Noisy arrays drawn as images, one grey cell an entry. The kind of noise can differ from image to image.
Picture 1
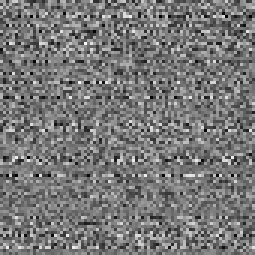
rows of uneven size
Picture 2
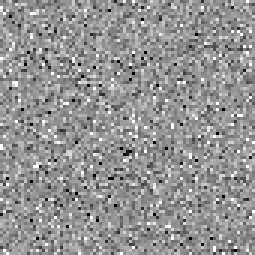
heavy tails
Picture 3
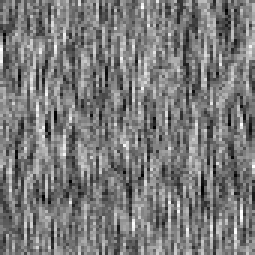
streaked along the columns
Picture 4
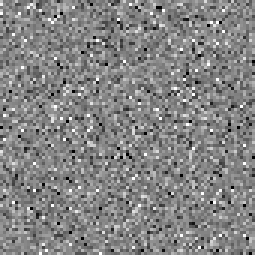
heavy tails
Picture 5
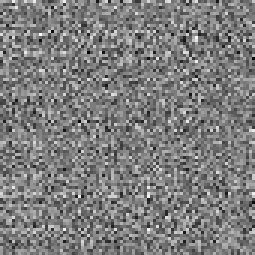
low rank plus noise
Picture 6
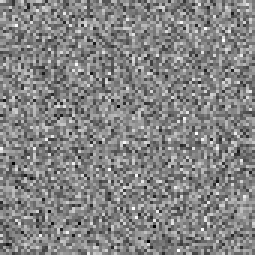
independent entries
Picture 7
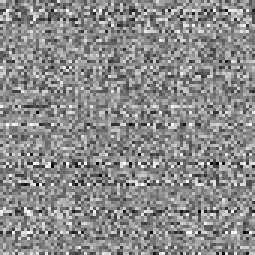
rows of uneven size
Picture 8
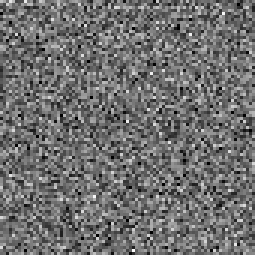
independent entries
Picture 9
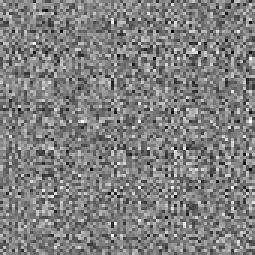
low rank plus noise
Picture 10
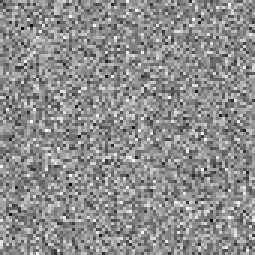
independent entries
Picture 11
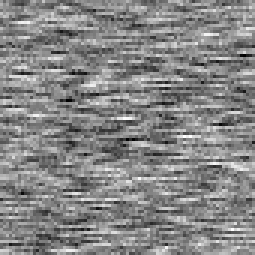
streaked along the rows
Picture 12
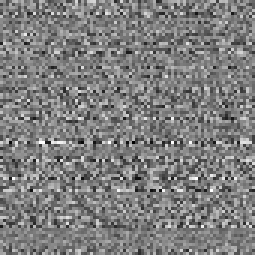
rows of uneven size
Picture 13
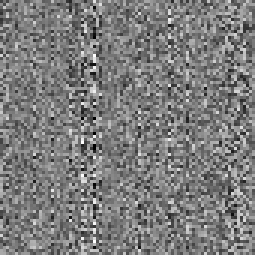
columns of uneven size
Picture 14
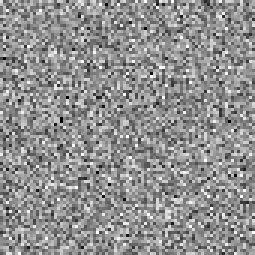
independent entries
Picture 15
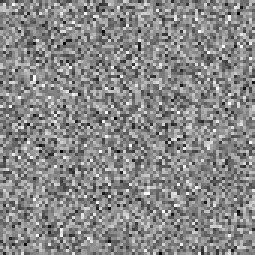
independent entries
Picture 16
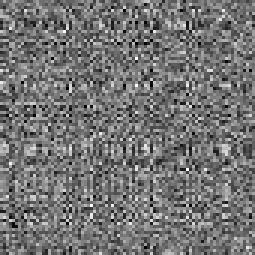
low rank plus noise
